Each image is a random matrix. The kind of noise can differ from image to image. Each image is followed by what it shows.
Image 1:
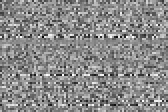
rows of uneven size
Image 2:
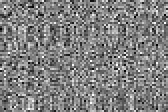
low rank plus noise
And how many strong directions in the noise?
two
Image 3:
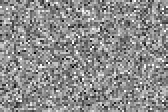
independent entries
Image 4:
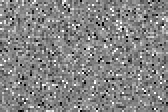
heavy tails
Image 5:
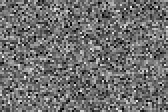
independent entries
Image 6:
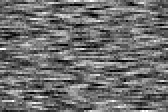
streaked along the rows
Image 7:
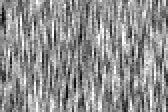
streaked along the columns
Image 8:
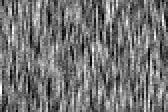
streaked along the columns
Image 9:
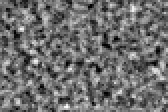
blotchy
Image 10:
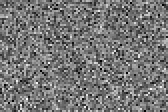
independent entries
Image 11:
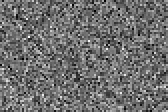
independent entries
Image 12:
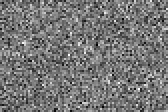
independent entries
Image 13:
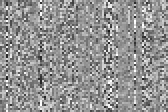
columns of uneven size
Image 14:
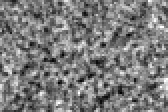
blotchy
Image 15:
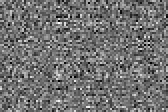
low rank plus noise
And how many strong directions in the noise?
five to eight
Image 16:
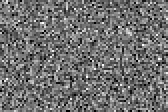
independent entries
